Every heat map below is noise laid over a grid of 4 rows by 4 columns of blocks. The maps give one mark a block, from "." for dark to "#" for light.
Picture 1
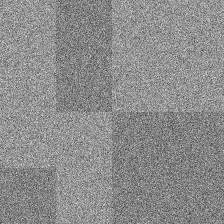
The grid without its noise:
# . # #
# . # #
# # . .
. # . .
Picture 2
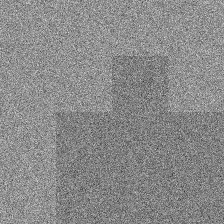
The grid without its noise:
# # # #
# # . #
# . . .
# . . .
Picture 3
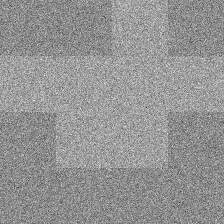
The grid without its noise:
. . # .
# # # #
. # # .
. . . .
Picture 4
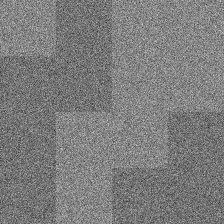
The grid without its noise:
# . # #
. . # #
. # # .
. # . .
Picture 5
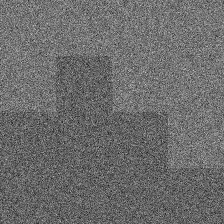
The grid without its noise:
# # # #
# . # #
. . . #
. . . .
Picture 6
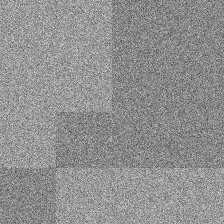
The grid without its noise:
# # . .
# # . .
# . . .
. # # #
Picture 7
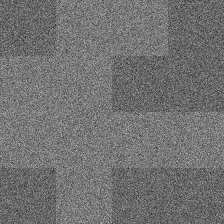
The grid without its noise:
. # # .
# # . .
# # # #
. # . .
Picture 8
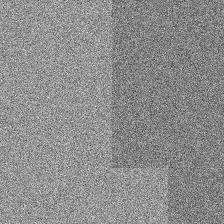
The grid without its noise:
# # . .
# # . .
# # . .
# # # .
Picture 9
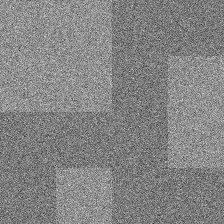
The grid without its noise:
# # . .
# # . #
. . . #
. # . .
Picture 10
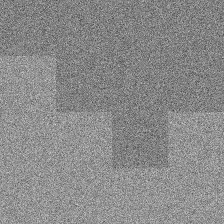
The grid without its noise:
. . . .
# . . .
# # . #
# # # #
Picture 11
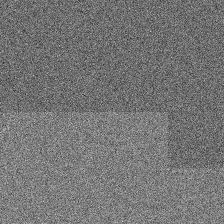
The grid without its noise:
. . . .
. . . .
# # # .
# # # #
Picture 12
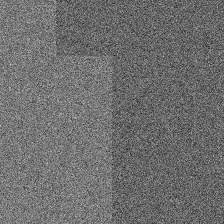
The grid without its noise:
# . . .
# # . .
# # . .
# # . .
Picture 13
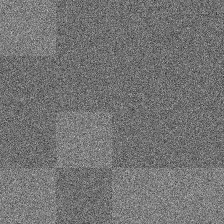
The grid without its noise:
# . . .
. . . .
. # . .
# . # #
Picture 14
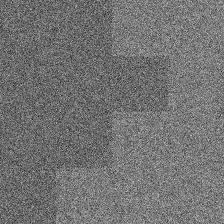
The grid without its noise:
. . # #
. . . #
. . # #
. # # #
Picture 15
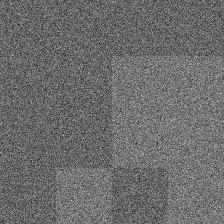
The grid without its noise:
. . . .
. . # #
. . # #
. # . #
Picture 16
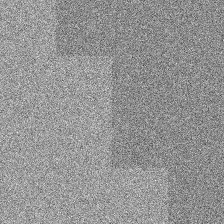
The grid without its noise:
# . . .
# # . .
# # . .
# # # .
